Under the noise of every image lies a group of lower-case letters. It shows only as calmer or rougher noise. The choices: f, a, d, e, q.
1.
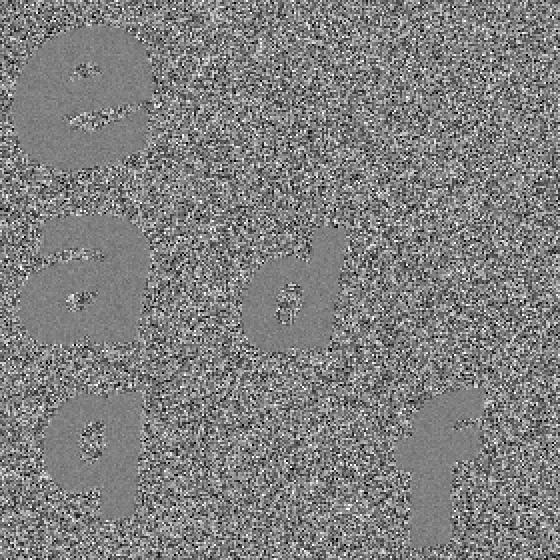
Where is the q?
bottom left
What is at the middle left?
a
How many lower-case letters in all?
5
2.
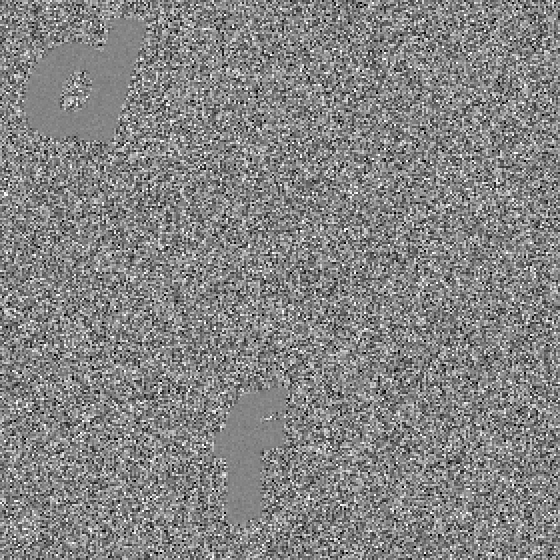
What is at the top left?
d
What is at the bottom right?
nothing
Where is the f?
bottom middle
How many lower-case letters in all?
2
